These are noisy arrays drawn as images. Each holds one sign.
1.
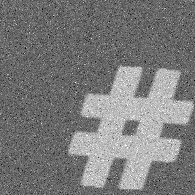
light hash sign
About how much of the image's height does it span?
two thirds
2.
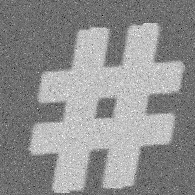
light hash sign
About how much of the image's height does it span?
nearly all
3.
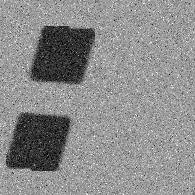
dark colon
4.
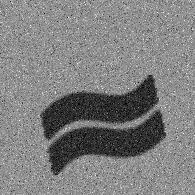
dark approximately sign
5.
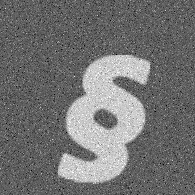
light section sign
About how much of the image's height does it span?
two thirds
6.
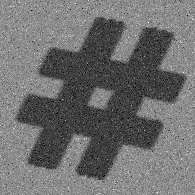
dark hash sign
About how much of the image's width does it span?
nearly all
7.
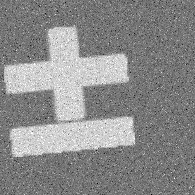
light plus-minus sign
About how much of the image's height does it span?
two thirds
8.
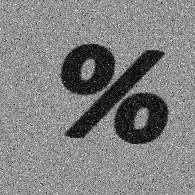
dark percent sign
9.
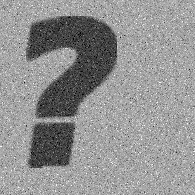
dark question mark
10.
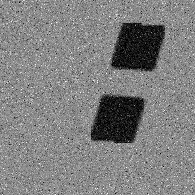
dark colon
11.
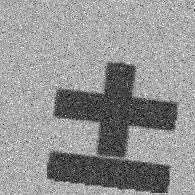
dark plus-minus sign
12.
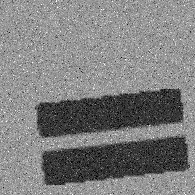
dark equals sign
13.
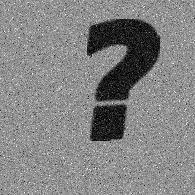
dark question mark
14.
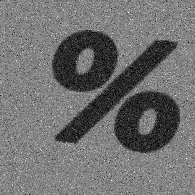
dark percent sign
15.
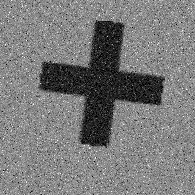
dark plus sign
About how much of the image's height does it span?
two thirds
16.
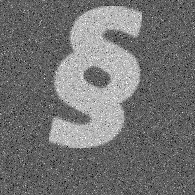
light section sign
